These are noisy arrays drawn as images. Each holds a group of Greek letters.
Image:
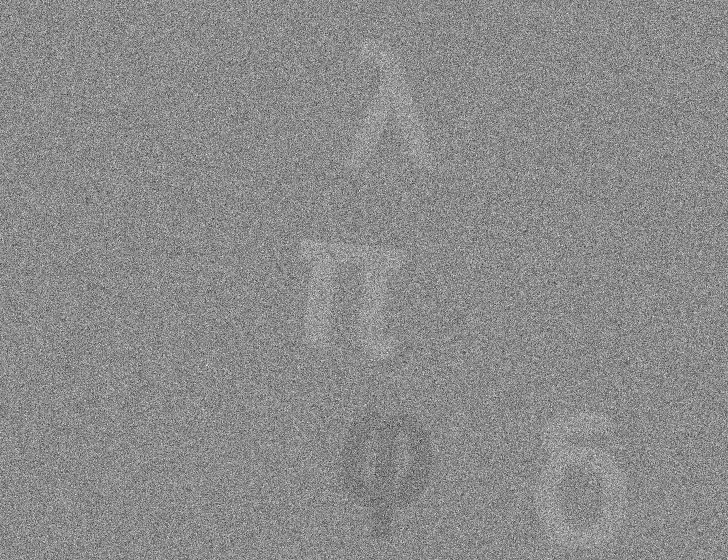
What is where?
top middle: light lambda; centre: light pi; bottom middle: dark phi; bottom right: light delta
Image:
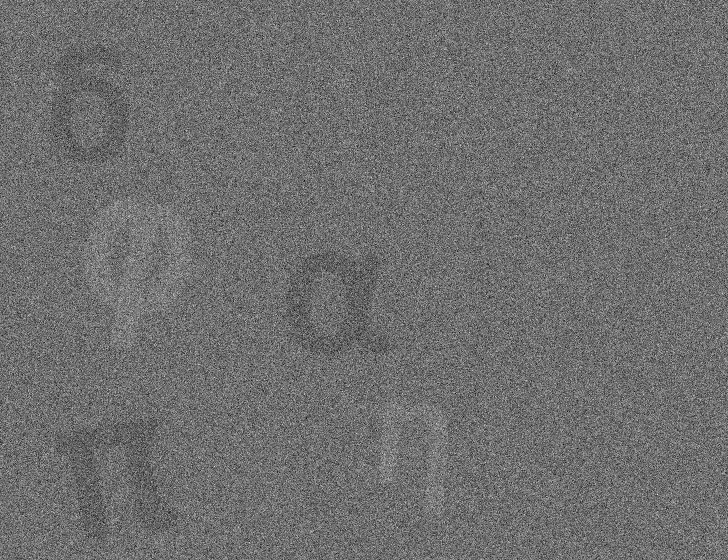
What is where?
top left: dark delta; middle left: light phi; centre: dark alpha; bottom left: dark pi; bottom middle: light eta
